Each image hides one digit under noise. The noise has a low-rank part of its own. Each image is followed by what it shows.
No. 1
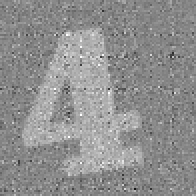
light 4
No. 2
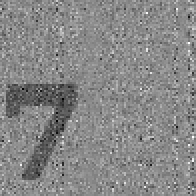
dark 7
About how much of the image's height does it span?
half
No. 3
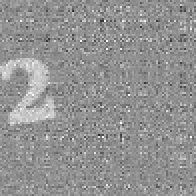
light 2, middle left
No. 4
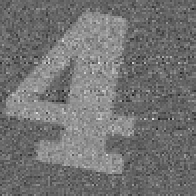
light 4
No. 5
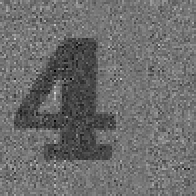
dark 4
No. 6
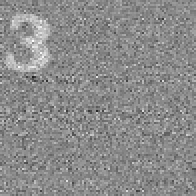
light 3, top left
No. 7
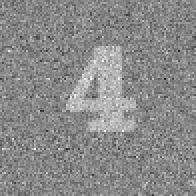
light 4, centre
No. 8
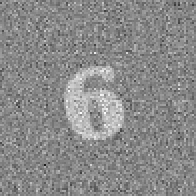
light 6, centre
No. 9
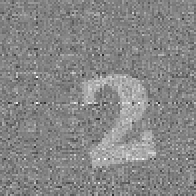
light 2
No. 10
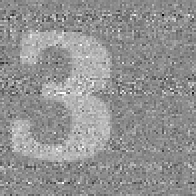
light 3
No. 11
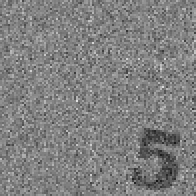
dark 5, bottom right
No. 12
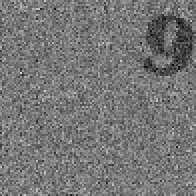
dark 9, top right
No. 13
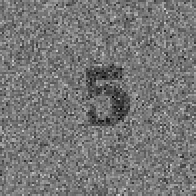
dark 5, centre
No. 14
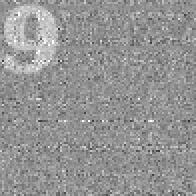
light 9, top left
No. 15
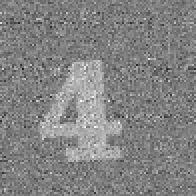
light 4
